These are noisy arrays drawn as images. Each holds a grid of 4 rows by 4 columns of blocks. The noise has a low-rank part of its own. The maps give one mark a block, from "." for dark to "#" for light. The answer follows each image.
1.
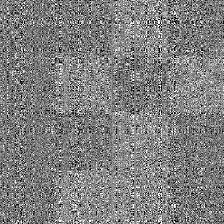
. . # .
. # . #
. . # .
. # # .
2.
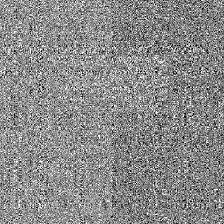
# # . .
# # # .
# # . .
# # . .
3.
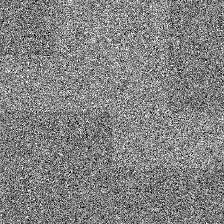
. # # .
# # # .
. . # #
. . . .
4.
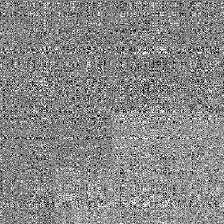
. . . .
. . . .
. . # #
. # # #
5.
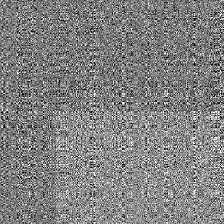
. . . .
. . . .
. # # #
. # # #
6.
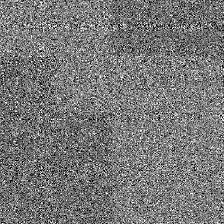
# # . .
. # # #
. . # #
. . # #
